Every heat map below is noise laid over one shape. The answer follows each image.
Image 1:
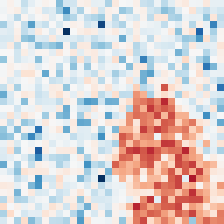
chess knight
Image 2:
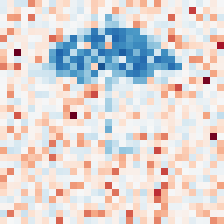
umbrella
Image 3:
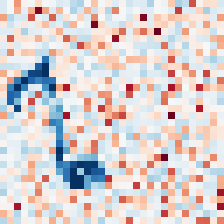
musical note
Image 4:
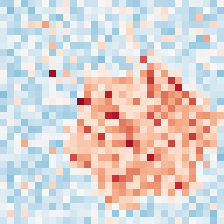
flower
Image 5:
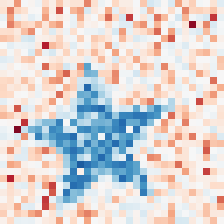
star
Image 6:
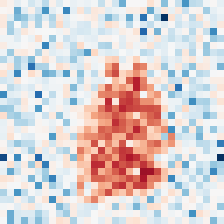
chess knight
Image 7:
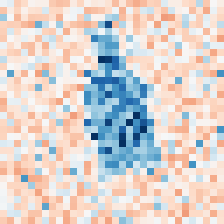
bottle
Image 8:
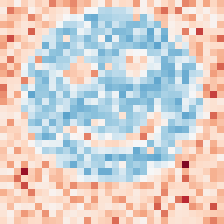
smiling face
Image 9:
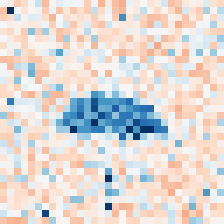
umbrella
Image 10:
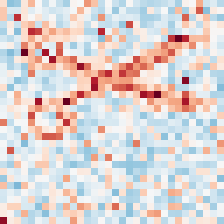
pair of scissors
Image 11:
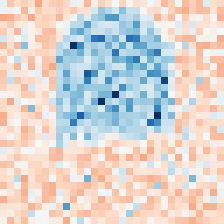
ghost
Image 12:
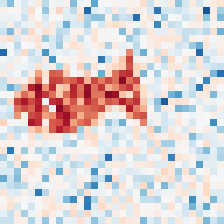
fish
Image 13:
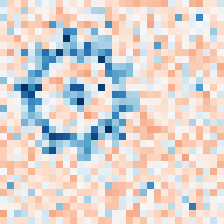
gear
